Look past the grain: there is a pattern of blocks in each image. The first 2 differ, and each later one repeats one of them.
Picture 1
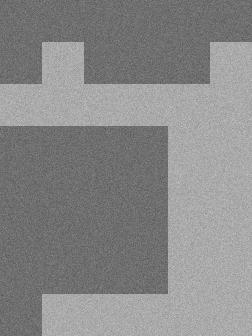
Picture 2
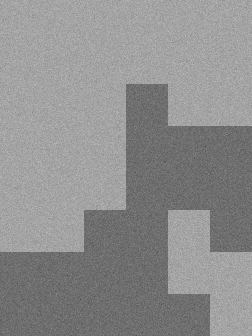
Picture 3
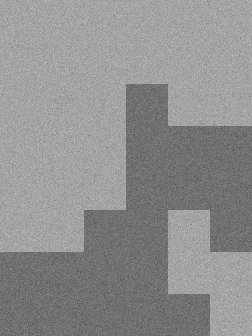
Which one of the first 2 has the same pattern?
2
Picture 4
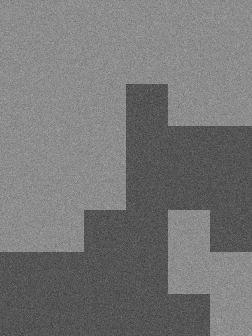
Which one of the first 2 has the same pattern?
2
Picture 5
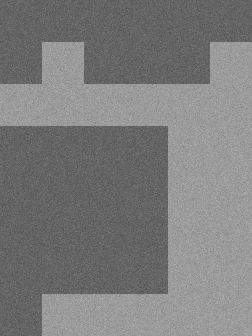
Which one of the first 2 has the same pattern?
1
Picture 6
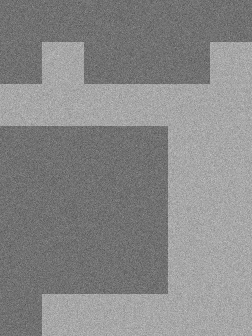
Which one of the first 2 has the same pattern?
1
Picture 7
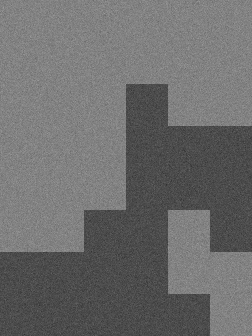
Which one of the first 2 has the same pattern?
2
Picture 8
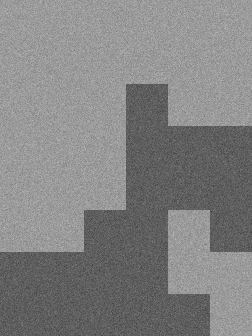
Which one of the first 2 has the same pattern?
2
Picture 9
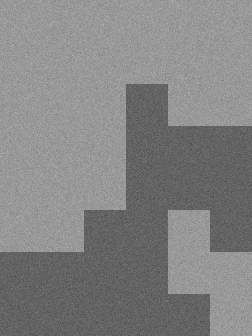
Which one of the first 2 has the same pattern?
2
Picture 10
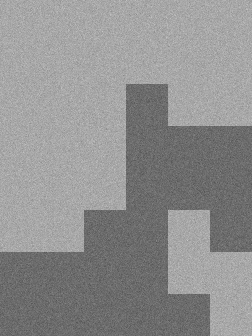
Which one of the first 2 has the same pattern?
2
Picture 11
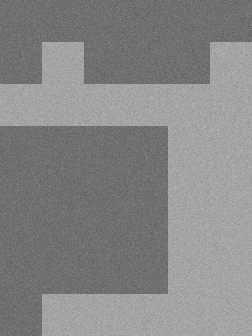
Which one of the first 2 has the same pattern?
1
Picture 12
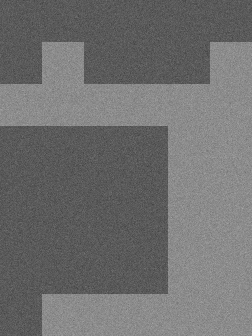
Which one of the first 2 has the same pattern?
1
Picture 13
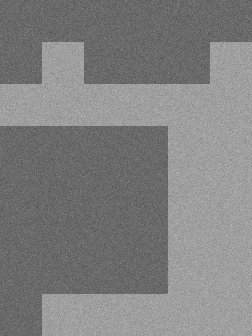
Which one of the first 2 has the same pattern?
1
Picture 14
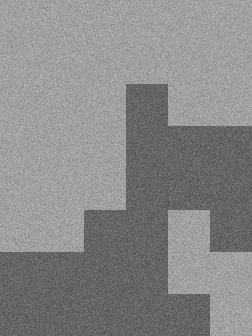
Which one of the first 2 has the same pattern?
2
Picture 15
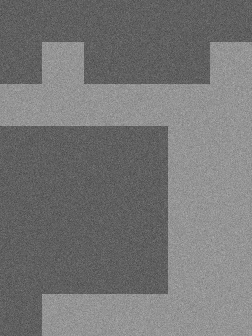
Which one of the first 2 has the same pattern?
1
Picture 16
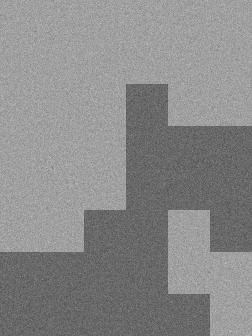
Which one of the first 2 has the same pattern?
2
